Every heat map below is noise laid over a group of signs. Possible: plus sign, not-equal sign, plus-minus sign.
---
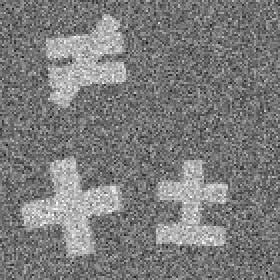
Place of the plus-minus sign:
bottom right
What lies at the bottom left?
plus sign
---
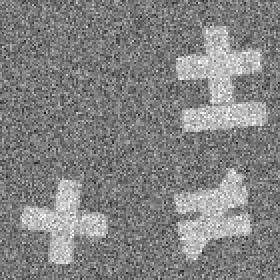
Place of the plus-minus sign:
top right
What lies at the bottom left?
plus sign
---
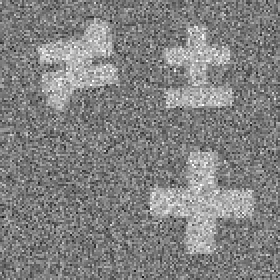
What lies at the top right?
plus-minus sign
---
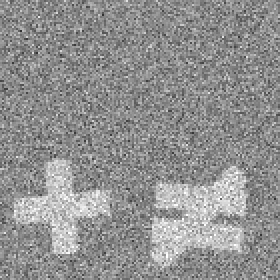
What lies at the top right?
nothing
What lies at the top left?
nothing
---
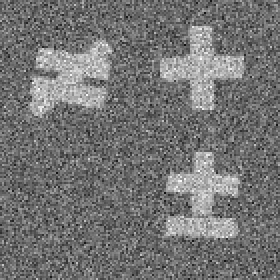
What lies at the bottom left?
nothing
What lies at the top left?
not-equal sign
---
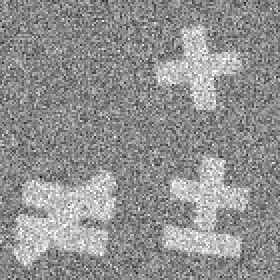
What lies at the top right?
plus sign
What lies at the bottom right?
plus-minus sign
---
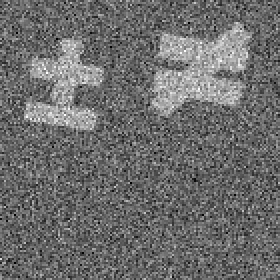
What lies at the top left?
plus-minus sign
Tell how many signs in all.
2
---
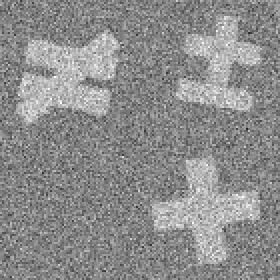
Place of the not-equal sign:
top left
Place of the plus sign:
bottom right
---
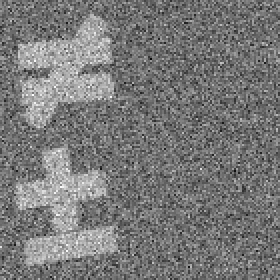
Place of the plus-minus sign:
bottom left
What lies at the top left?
not-equal sign
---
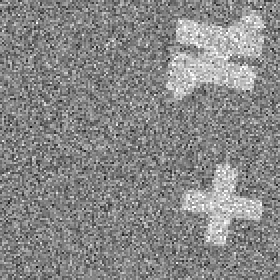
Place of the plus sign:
bottom right
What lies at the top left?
nothing
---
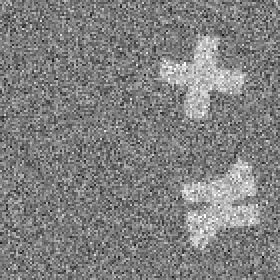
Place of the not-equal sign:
bottom right
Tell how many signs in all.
2
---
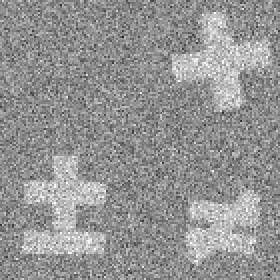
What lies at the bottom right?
not-equal sign
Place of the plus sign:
top right
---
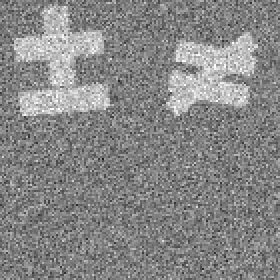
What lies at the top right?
not-equal sign
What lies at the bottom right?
nothing
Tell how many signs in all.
2
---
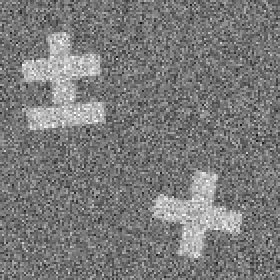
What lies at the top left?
plus-minus sign
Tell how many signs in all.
2
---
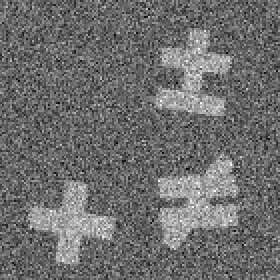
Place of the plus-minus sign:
top right
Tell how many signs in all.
3
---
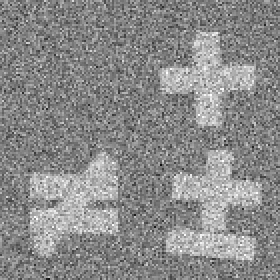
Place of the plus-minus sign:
bottom right
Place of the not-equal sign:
bottom left
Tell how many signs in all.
3
